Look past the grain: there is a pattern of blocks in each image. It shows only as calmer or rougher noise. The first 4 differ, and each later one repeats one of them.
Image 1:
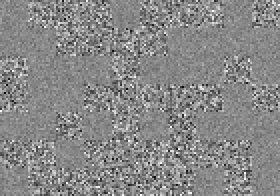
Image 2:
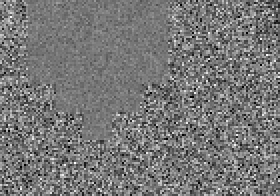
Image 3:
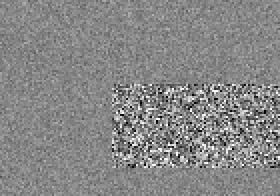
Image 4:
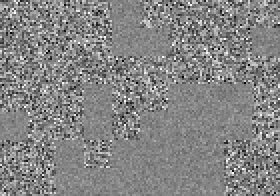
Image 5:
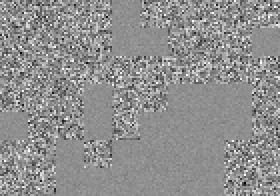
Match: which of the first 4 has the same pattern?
4
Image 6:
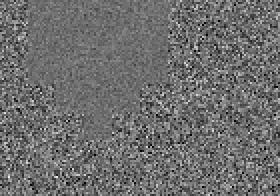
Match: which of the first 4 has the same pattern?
2
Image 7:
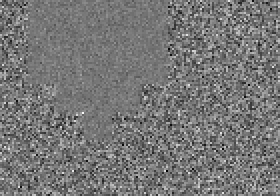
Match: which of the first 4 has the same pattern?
2
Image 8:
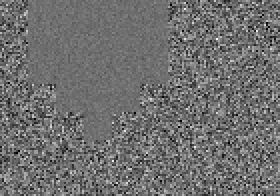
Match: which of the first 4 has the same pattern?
2
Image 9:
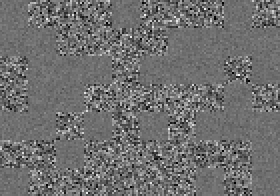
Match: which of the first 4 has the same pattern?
1
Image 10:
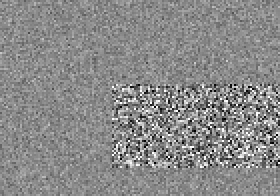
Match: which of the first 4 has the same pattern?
3
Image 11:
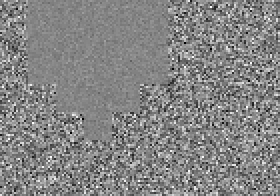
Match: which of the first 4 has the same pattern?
2
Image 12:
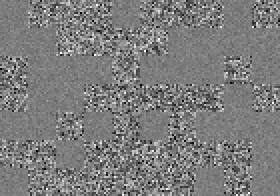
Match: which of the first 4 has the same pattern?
1
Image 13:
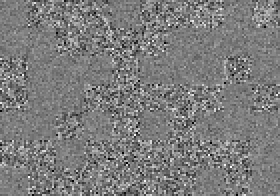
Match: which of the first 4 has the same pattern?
1
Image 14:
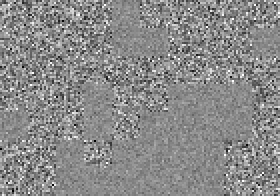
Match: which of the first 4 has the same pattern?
4
